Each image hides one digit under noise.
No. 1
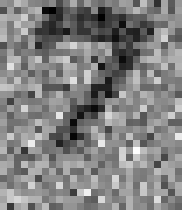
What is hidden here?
dark 7
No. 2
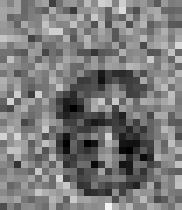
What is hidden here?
dark 6
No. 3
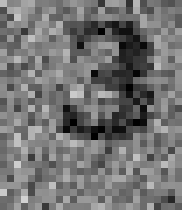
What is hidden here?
dark 3
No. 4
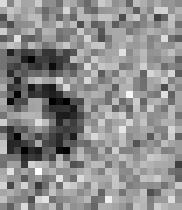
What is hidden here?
dark 5
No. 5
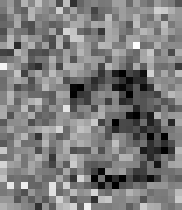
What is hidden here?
dark 3
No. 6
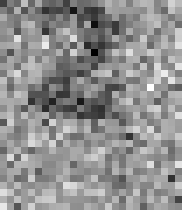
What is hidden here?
dark 2
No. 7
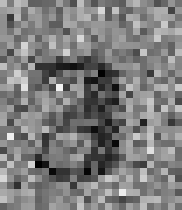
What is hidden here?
dark 3
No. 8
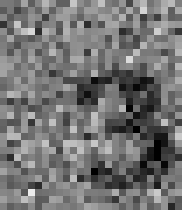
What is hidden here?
dark 3
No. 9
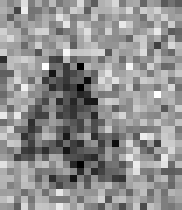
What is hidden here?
dark 4
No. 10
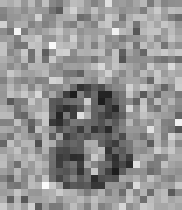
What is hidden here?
dark 8
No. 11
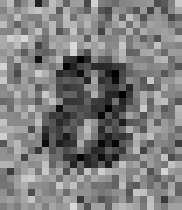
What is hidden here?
dark 8
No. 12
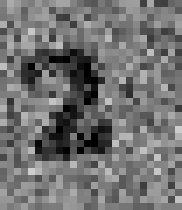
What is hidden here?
dark 2
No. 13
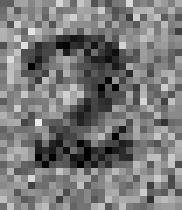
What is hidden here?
dark 2
